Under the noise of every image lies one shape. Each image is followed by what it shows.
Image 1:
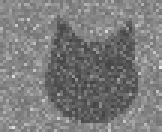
cat's head
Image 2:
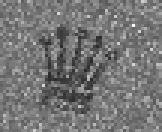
chess queen
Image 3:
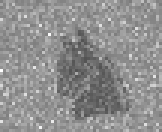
chess knight
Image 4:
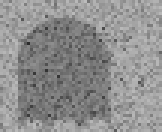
ghost
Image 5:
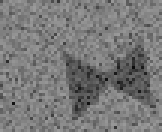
bow tie
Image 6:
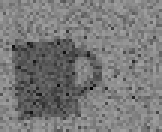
cup
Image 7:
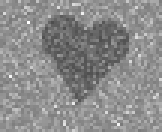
heart
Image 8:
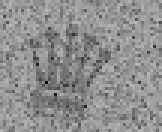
chess queen
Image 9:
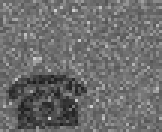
telephone
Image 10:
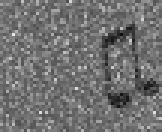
pair of musical notes
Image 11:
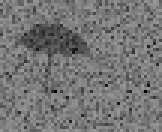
umbrella
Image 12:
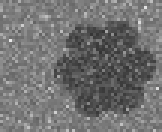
flower
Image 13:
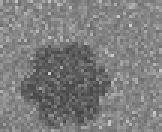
flower
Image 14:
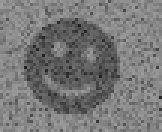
smiling face
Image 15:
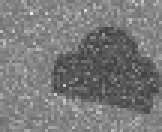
cloud
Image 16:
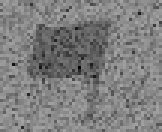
flag
